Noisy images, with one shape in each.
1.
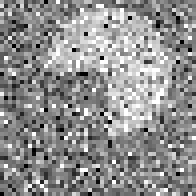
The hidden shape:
disc with a wedge cut out
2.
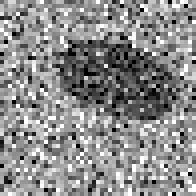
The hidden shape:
ellipse
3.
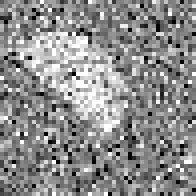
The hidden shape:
half disc
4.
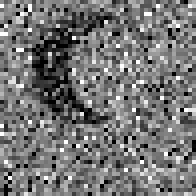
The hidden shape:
crescent
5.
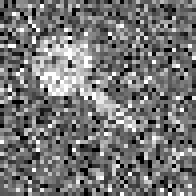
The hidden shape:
lollipop
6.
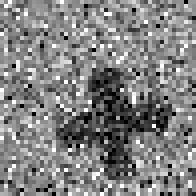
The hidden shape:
cross
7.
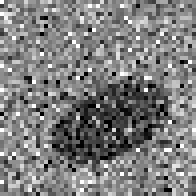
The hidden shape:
ellipse
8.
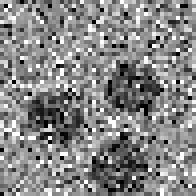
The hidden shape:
three dots
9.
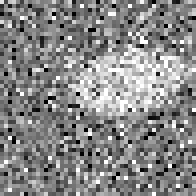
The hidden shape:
ellipse
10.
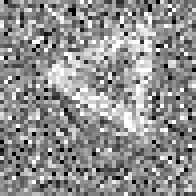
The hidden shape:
triangle frame
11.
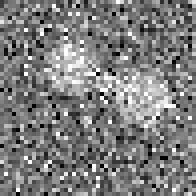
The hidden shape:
dumbbell
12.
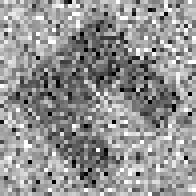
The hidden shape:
square with a notch
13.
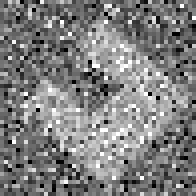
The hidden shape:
square with a notch
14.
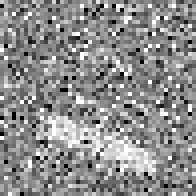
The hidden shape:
bar
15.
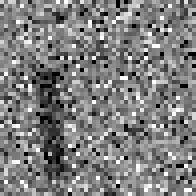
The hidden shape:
bar
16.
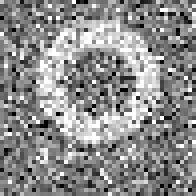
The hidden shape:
ring
